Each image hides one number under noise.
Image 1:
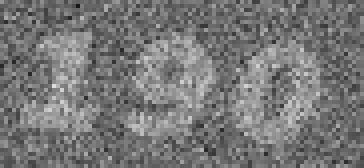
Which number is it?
190
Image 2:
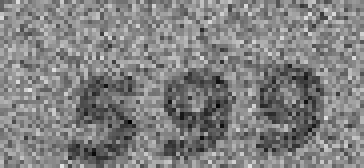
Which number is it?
599
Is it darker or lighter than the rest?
darker
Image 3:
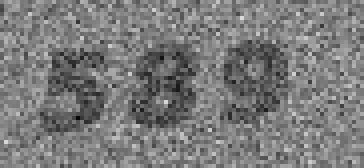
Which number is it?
589
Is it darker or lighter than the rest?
darker
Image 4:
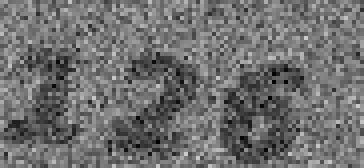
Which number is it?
126
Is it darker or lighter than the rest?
darker
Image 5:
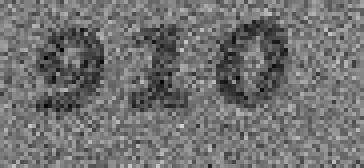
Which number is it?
910
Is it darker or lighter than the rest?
darker
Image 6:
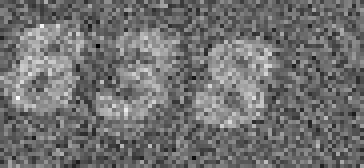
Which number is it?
838
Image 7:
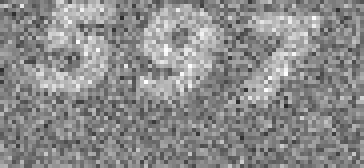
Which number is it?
597
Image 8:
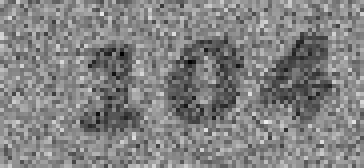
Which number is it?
104
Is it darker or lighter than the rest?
darker
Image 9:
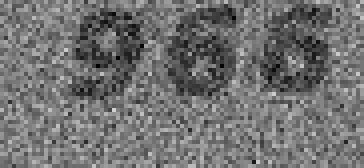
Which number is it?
966
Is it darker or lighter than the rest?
darker
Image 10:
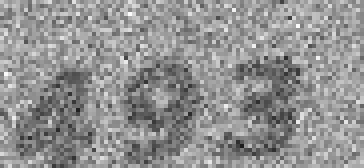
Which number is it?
493
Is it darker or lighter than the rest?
darker
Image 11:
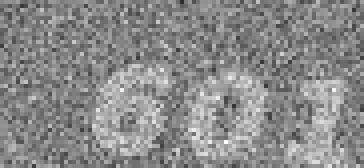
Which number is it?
601
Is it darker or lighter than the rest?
lighter
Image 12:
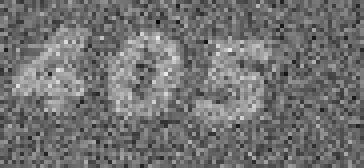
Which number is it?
405
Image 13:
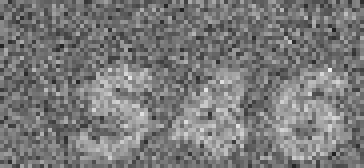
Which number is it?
546
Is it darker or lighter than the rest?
lighter
